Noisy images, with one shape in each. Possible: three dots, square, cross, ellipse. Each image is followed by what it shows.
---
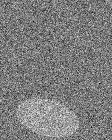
light ellipse
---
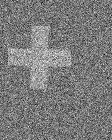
light cross
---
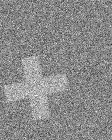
light cross
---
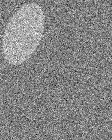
light ellipse, top left
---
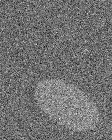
light ellipse
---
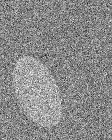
light ellipse
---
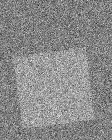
light square
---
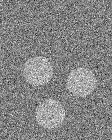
light three dots
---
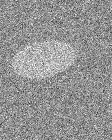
light ellipse
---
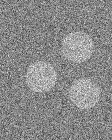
light three dots
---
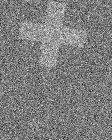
light cross
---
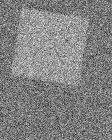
light square
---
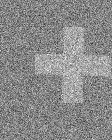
light cross
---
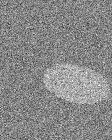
light ellipse
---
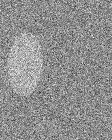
light ellipse, middle left
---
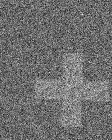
light cross
